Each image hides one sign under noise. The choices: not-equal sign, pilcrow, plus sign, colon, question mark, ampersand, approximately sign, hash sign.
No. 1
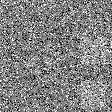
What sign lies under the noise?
colon
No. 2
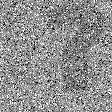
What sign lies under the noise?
question mark
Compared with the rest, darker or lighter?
darker
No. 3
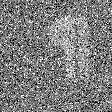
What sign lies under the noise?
pilcrow
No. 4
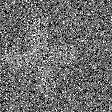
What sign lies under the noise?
plus sign
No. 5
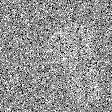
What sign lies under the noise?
pilcrow
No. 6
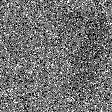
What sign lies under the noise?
question mark
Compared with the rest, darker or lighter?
darker
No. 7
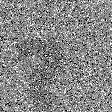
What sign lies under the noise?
question mark
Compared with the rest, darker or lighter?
darker
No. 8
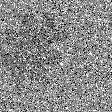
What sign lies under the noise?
hash sign
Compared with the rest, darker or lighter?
darker
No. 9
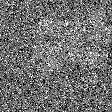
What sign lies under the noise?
not-equal sign
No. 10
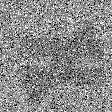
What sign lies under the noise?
not-equal sign
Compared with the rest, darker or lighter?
darker
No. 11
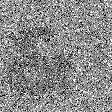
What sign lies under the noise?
ampersand
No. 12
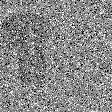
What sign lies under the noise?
pilcrow
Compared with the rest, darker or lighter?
darker
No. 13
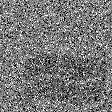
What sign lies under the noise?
approximately sign
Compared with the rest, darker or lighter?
darker
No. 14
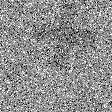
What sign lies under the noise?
plus sign
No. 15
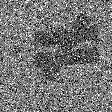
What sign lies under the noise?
not-equal sign
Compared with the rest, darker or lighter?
darker
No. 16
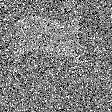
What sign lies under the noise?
approximately sign
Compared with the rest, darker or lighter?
lighter
